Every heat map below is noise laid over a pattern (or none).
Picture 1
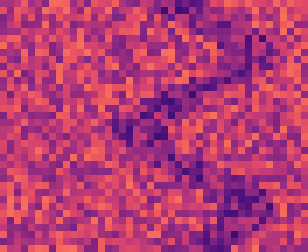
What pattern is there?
a wavy band
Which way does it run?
top to bottom
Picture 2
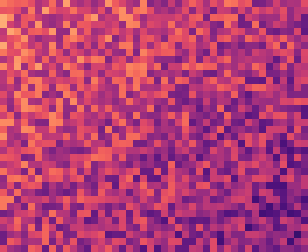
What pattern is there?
a smooth slope
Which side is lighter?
top left
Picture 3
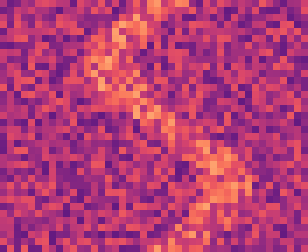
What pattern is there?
a wavy band
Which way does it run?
top to bottom
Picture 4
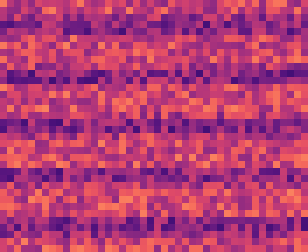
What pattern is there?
horizontal stripes
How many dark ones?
5
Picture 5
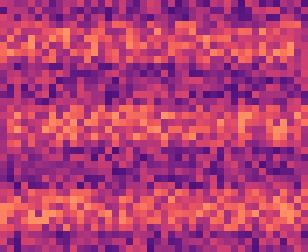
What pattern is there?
horizontal stripes
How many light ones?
3
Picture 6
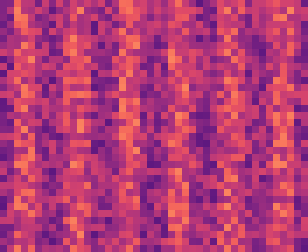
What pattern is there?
vertical stripes
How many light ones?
6
